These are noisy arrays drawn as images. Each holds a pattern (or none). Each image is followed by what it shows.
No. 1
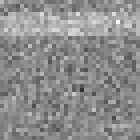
one horizontal stripe
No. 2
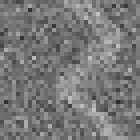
a wavy band
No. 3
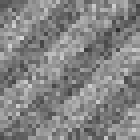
diagonal stripes
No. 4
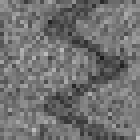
a wavy band
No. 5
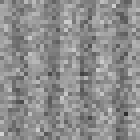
vertical stripes
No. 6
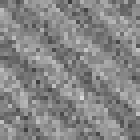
diagonal stripes
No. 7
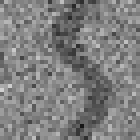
a wavy band
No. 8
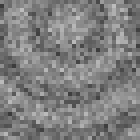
rings round one point
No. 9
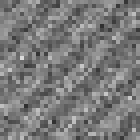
diagonal stripes
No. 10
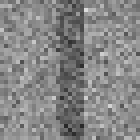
one vertical stripe
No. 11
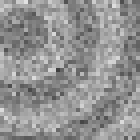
rings round one point
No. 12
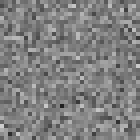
only noise
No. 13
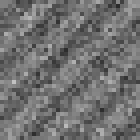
diagonal stripes
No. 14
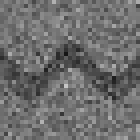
a wavy band
